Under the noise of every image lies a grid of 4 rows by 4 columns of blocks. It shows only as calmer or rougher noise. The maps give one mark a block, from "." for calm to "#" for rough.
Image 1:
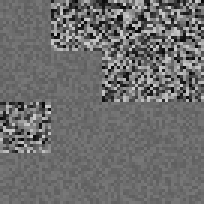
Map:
.###
..##
#...
....
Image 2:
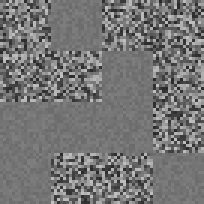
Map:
#.##
##.#
...#
.##.
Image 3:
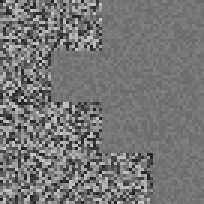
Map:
##..
#...
##..
###.
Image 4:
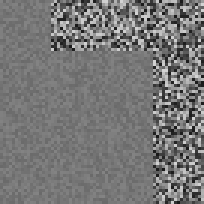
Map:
.###
...#
...#
...#
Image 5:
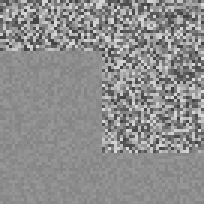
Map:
####
..##
..##
....
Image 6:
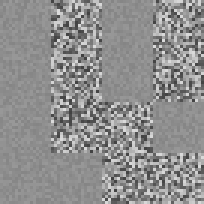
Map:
.#.#
.#.#
.##.
..##
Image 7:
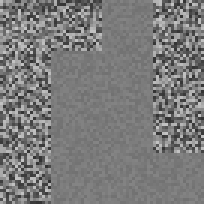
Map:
##.#
#..#
#..#
#...
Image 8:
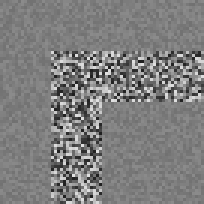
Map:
....
.###
.#..
.#..
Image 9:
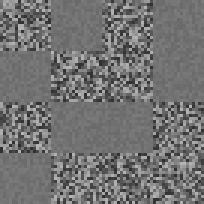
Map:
#.#.
.##.
#..#
.###
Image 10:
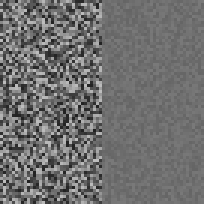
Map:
##..
##..
##..
##..
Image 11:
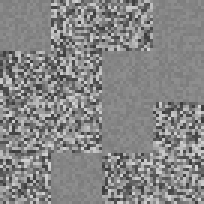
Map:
.##.
##..
##.#
#.##
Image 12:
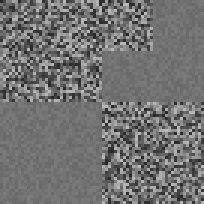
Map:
###.
##..
..##
..##
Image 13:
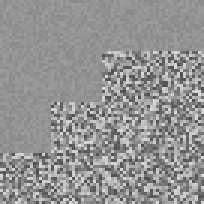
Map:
....
..##
.###
####
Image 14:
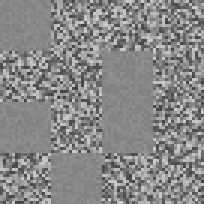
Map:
.###
##.#
.#.#
#.##
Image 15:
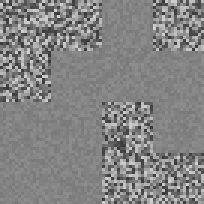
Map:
##.#
#...
..#.
..##
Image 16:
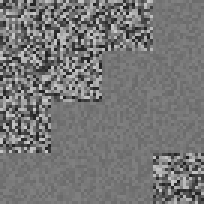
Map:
###.
##..
#...
...#
